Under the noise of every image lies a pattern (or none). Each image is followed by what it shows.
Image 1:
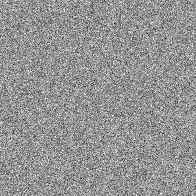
only noise
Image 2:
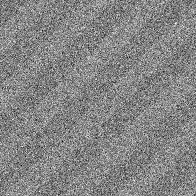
diagonal stripes
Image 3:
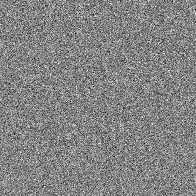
only noise
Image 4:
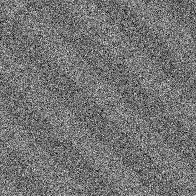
diagonal stripes
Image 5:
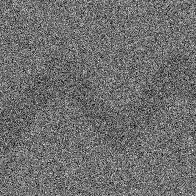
a wavy band
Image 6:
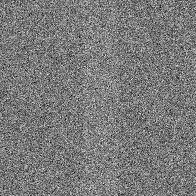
one vertical stripe
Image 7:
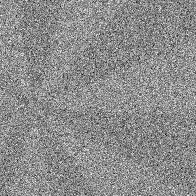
spokes from one point
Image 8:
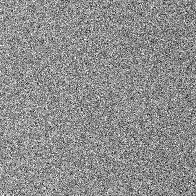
a smooth slope
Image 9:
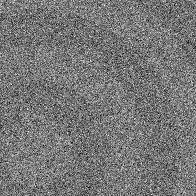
rings round one point
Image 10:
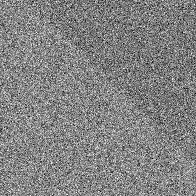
a sharp edge
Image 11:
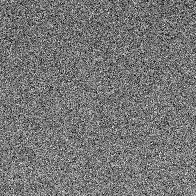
a smooth slope
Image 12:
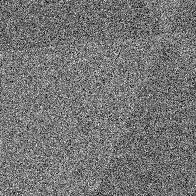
spokes from one point
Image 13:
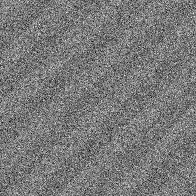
diagonal stripes
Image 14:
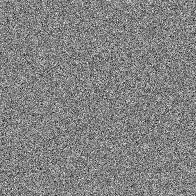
only noise
